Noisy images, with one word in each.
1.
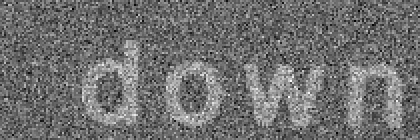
down
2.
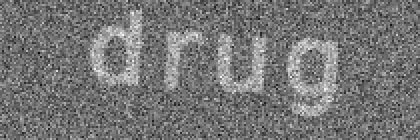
drug
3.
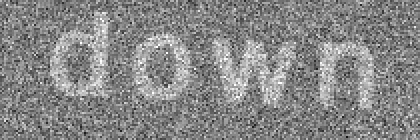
down
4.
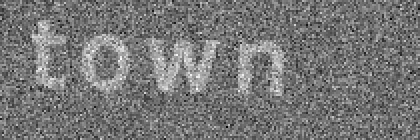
town
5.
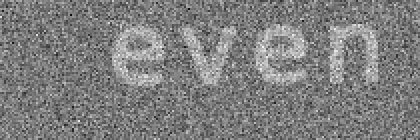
even
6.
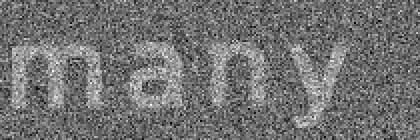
many
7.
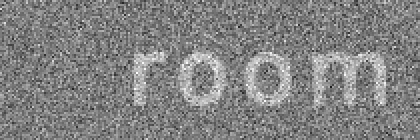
room
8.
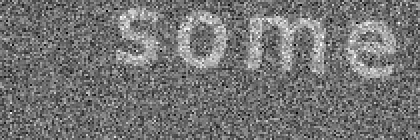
some
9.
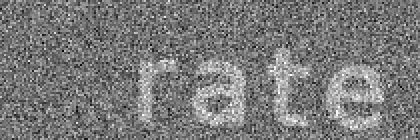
rate
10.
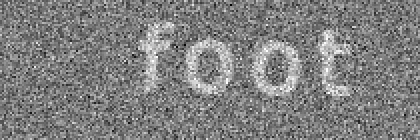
foot
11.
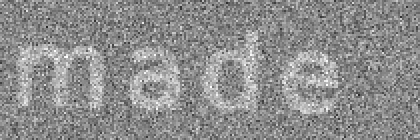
made
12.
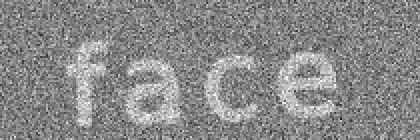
face
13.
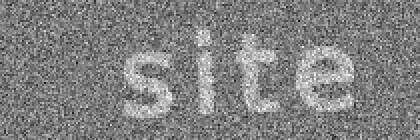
site
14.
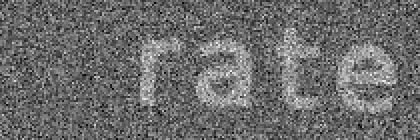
rate
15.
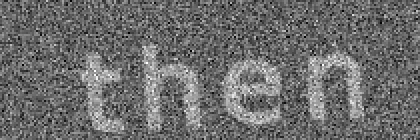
then
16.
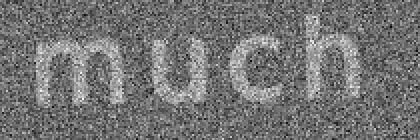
much
